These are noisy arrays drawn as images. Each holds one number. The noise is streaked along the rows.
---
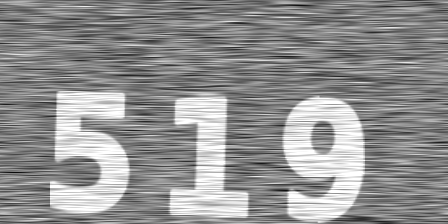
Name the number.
519
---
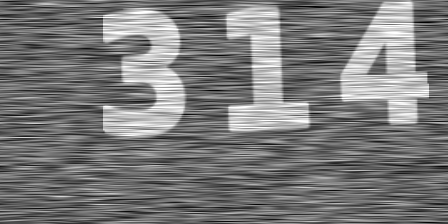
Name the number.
314
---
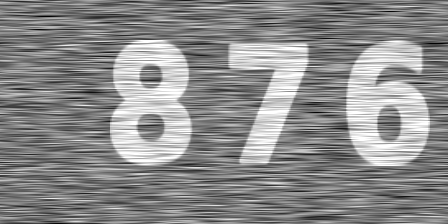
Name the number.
876
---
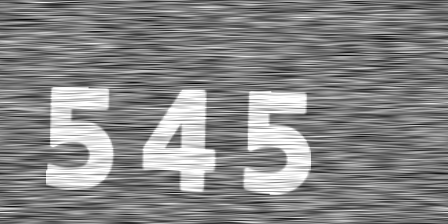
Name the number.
545
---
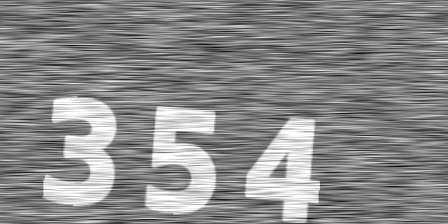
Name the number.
354
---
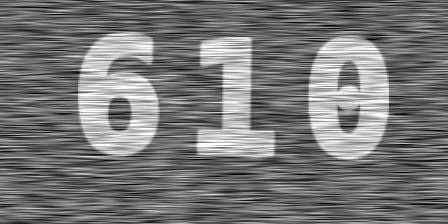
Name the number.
610
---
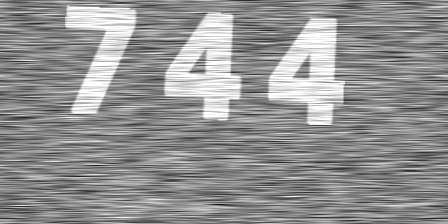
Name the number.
744
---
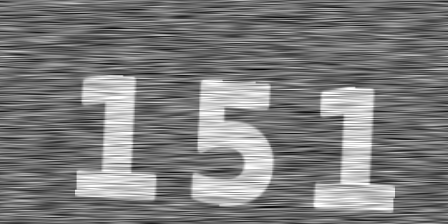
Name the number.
151
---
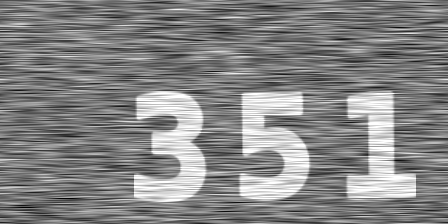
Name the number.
351
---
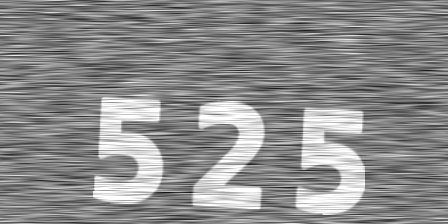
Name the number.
525
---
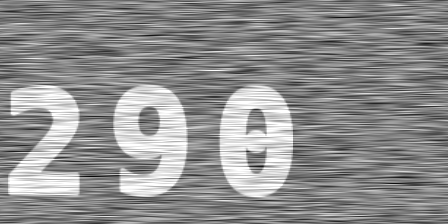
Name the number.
290
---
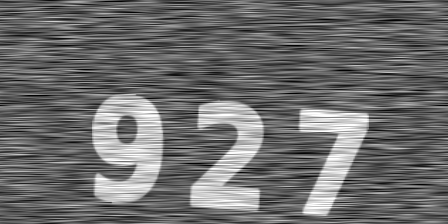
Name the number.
927
